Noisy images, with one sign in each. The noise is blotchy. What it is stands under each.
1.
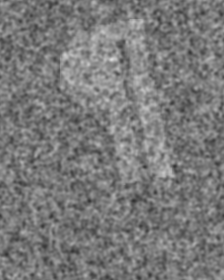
pilcrow
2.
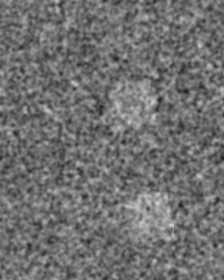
colon
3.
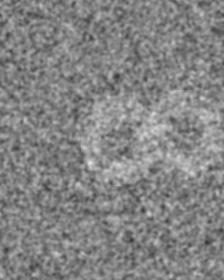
infinity sign
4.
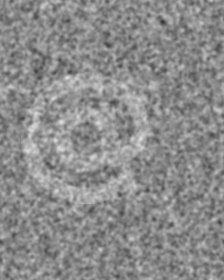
at sign
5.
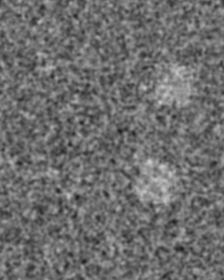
colon
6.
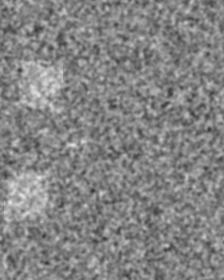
colon
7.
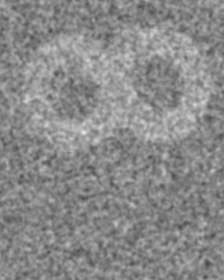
infinity sign
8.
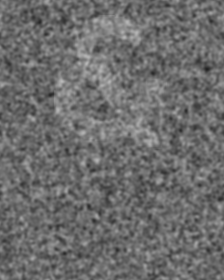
ampersand
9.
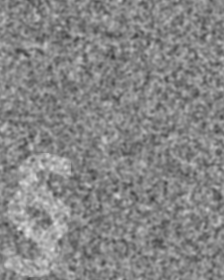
section sign
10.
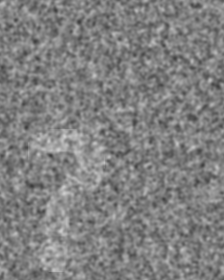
question mark
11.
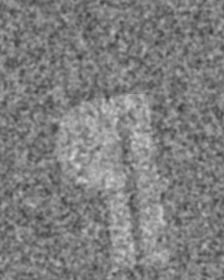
pilcrow
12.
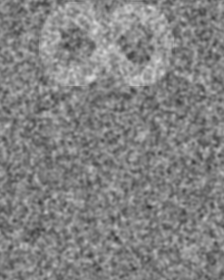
infinity sign
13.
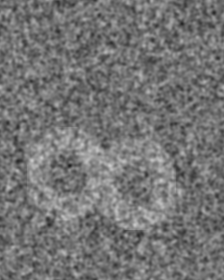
infinity sign
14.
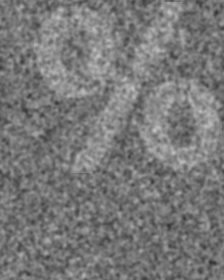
percent sign
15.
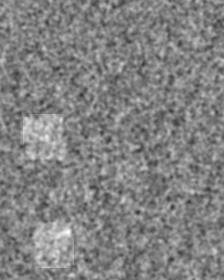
colon
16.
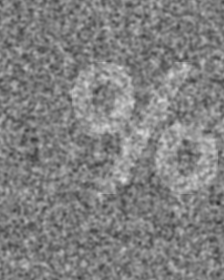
percent sign
